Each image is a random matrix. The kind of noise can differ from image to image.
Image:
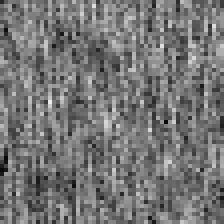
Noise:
streaked along the columns
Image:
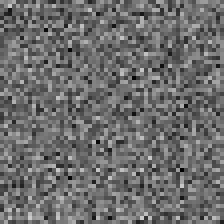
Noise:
low rank plus noise
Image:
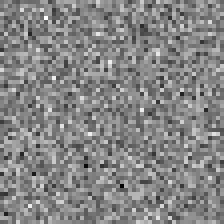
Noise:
independent entries
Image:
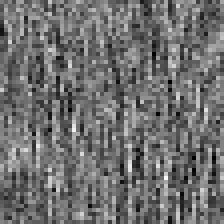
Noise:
streaked along the columns
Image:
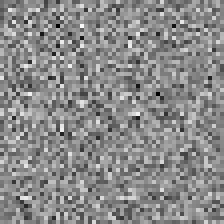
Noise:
low rank plus noise
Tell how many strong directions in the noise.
three or four
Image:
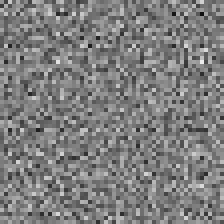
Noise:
low rank plus noise
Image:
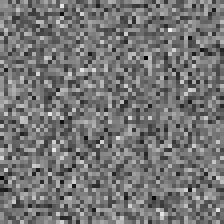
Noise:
independent entries
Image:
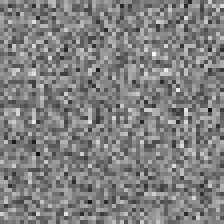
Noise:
low rank plus noise
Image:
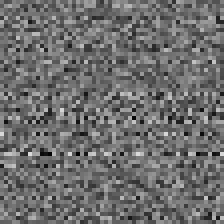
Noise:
rows of uneven size
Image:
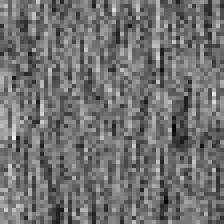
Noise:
streaked along the columns
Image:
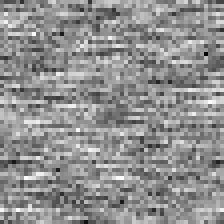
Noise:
streaked along the rows
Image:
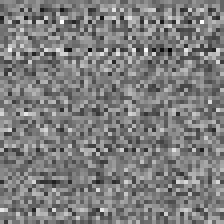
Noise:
rows of uneven size
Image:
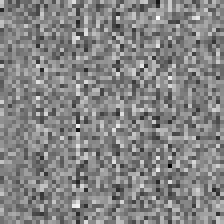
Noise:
columns of uneven size
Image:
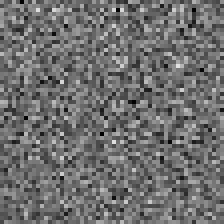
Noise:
low rank plus noise
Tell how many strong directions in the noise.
two
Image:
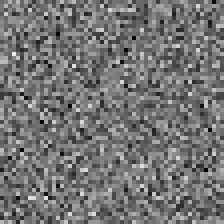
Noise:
independent entries
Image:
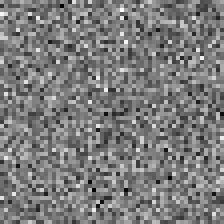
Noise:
independent entries
